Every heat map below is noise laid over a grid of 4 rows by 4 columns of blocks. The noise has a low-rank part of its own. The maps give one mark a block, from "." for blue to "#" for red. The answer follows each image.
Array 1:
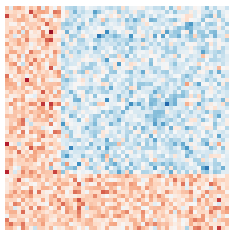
#...
#...
#...
####
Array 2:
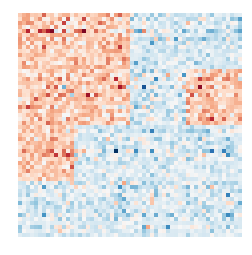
##..
##.#
#...
....
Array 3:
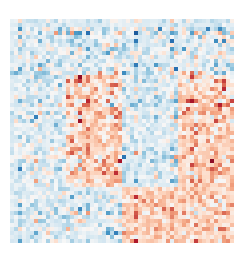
....
.#.#
.#.#
..##
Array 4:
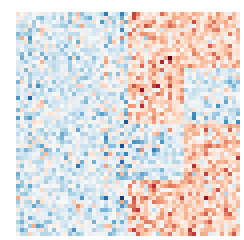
..##
..#.
...#
..##
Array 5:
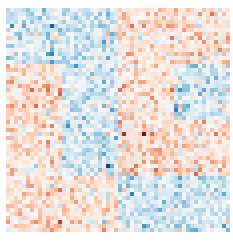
..##
#.#.
#.##
##..
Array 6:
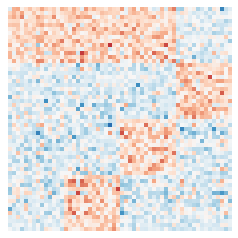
###.
...#
..#.
.#..
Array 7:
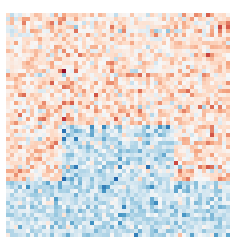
####
####
#..#
....
